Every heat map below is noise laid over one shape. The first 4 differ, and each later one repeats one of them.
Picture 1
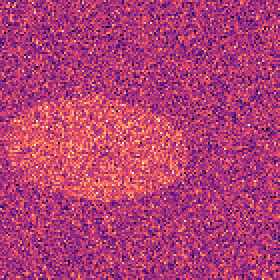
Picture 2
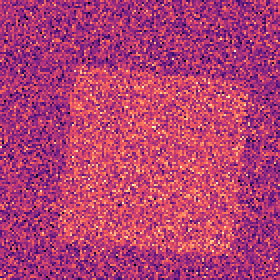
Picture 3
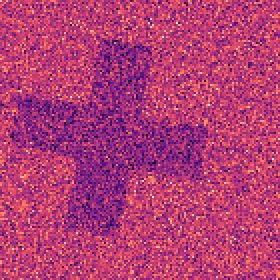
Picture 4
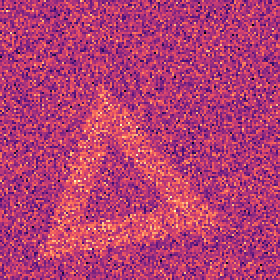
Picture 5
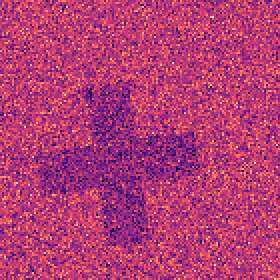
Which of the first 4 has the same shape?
3
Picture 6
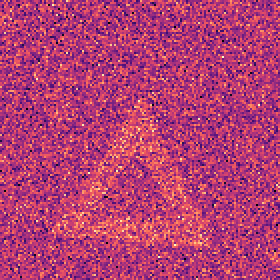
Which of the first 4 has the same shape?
4
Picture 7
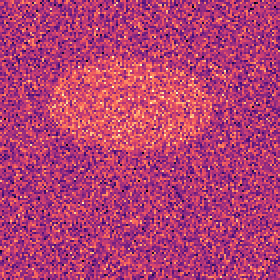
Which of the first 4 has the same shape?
1
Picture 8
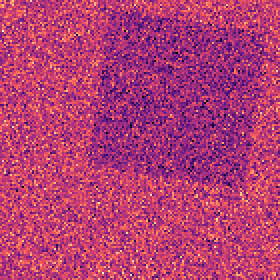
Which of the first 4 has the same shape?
2
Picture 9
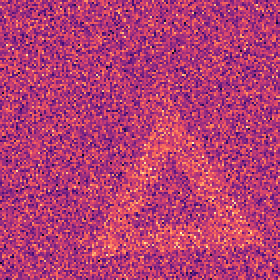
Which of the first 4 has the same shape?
4
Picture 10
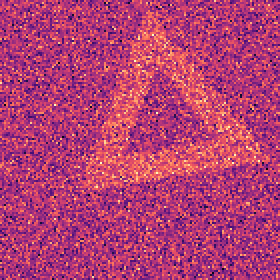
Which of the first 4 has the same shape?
4
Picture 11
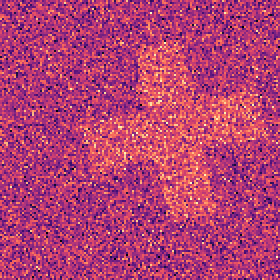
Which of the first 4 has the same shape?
3
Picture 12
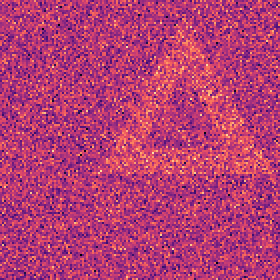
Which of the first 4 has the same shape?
4
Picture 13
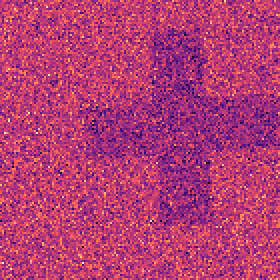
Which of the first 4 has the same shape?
3
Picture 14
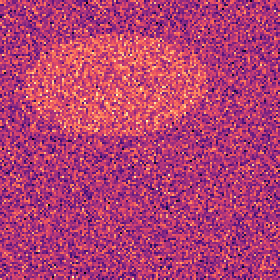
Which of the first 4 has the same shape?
1
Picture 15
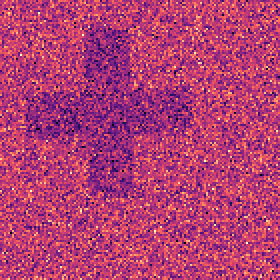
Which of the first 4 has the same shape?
3
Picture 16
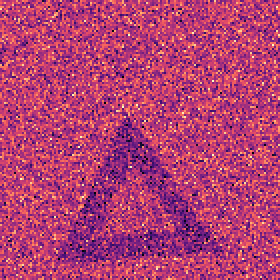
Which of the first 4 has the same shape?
4
